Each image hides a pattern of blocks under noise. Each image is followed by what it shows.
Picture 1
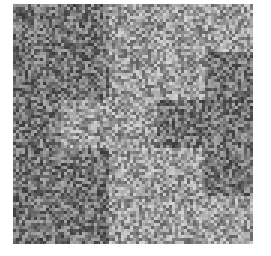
top and bottom mirror each other
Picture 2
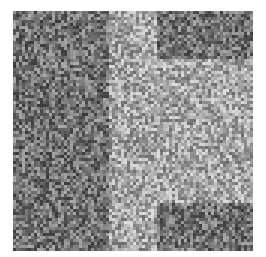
top and bottom mirror each other
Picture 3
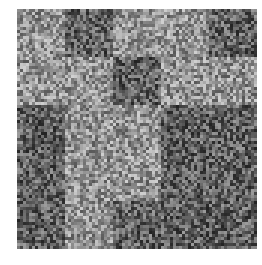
no symmetry
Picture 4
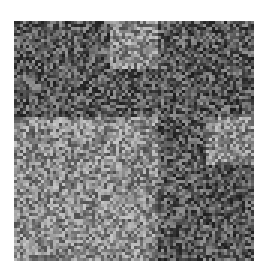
mirrored about the diagonal from the bottom left
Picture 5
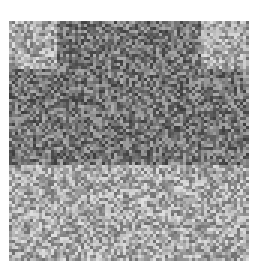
left and right mirror each other
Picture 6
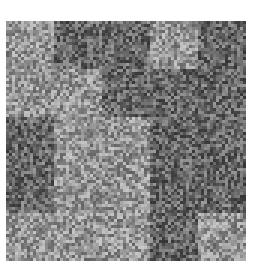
no symmetry
